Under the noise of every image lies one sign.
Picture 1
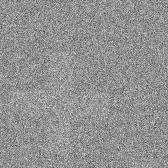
plus sign
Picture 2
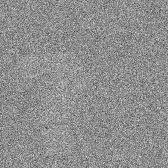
question mark
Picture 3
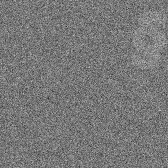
section sign
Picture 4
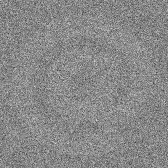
at sign
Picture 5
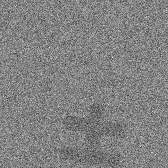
plus-minus sign
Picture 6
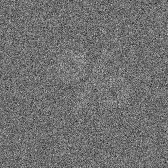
percent sign
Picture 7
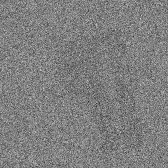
pilcrow
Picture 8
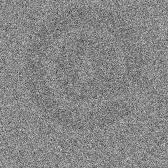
at sign
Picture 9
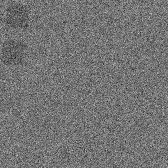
colon
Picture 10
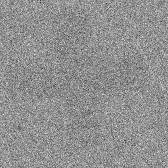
plus sign
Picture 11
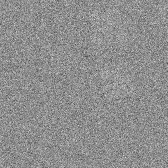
colon
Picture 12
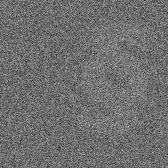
section sign
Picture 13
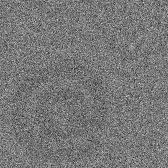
at sign
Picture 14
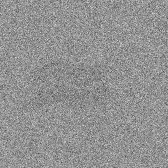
approximately sign
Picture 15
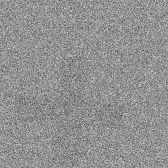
plus sign
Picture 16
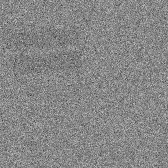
equals sign
